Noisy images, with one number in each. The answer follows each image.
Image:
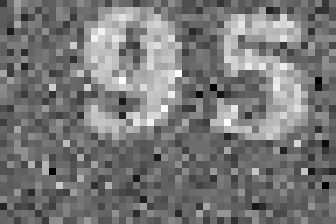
95
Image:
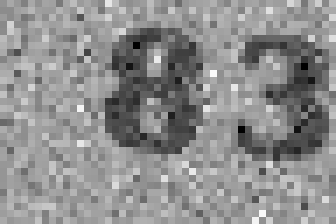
83
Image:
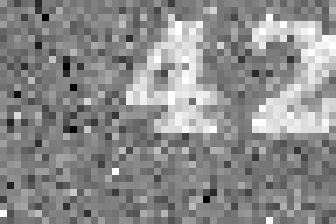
42
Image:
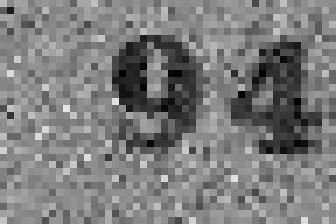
94
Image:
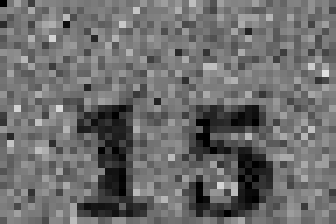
15
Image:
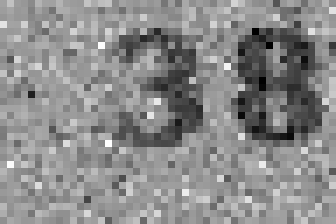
38
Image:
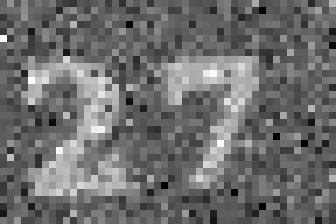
27
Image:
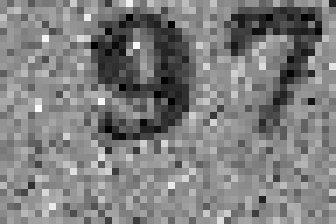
97
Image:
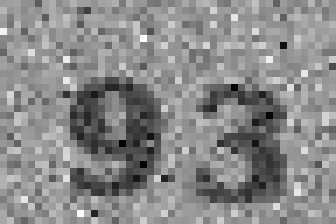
93
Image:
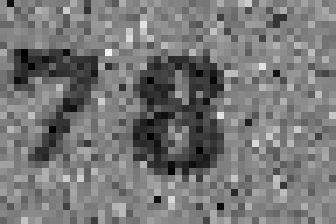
78
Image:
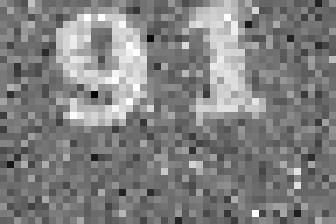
91
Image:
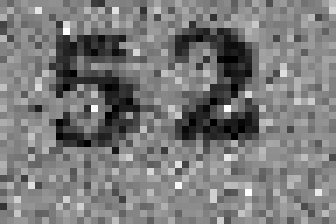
52
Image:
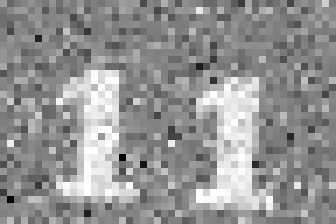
11
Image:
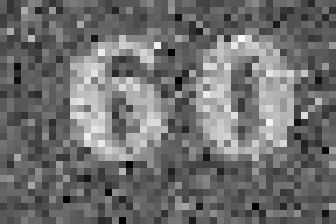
60
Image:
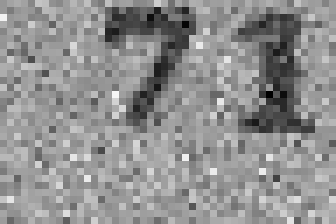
71
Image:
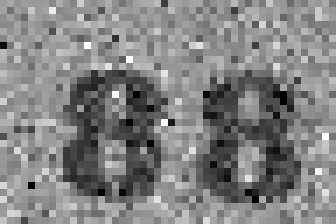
88
